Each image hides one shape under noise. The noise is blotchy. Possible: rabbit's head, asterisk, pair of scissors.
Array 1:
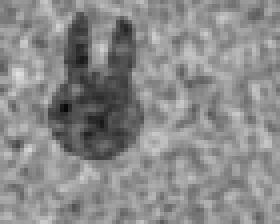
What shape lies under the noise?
rabbit's head
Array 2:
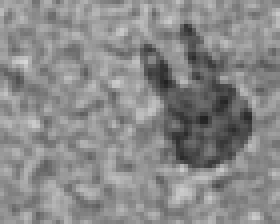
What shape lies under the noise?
rabbit's head
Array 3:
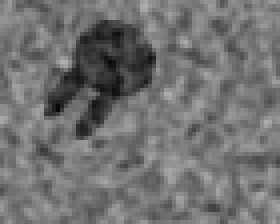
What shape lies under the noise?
rabbit's head
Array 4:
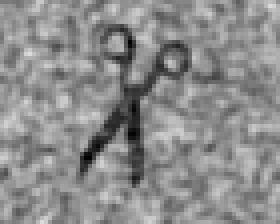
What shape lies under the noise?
pair of scissors
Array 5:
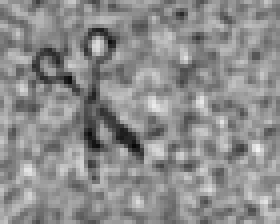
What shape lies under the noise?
pair of scissors
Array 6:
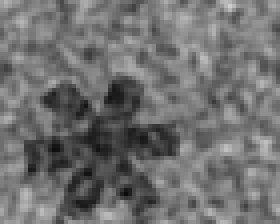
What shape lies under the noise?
asterisk
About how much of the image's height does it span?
two thirds
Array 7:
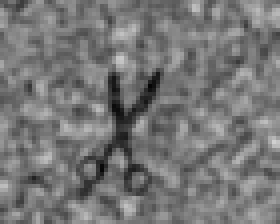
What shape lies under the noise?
pair of scissors
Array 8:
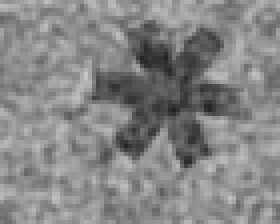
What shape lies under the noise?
asterisk
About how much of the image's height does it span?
two thirds
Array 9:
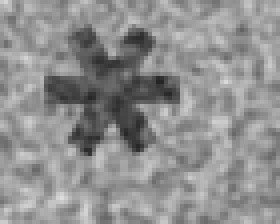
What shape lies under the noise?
asterisk
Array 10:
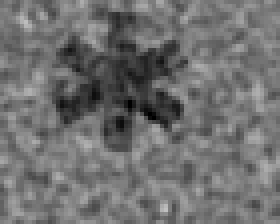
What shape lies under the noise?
asterisk
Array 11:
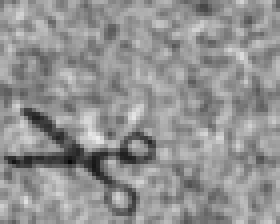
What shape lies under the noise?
pair of scissors
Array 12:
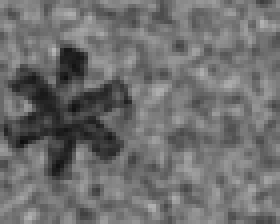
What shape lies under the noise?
asterisk
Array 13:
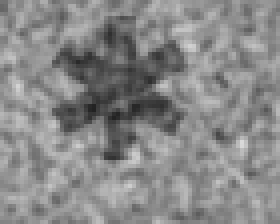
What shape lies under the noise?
asterisk
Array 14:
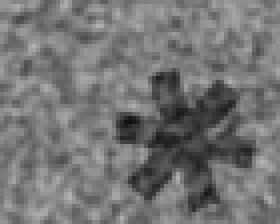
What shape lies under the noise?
asterisk
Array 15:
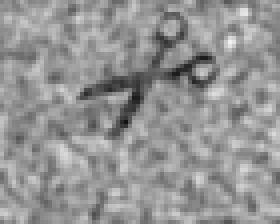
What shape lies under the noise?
pair of scissors
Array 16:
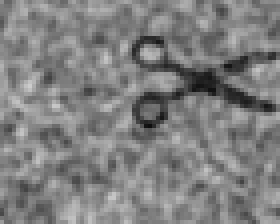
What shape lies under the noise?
pair of scissors
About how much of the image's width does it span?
half
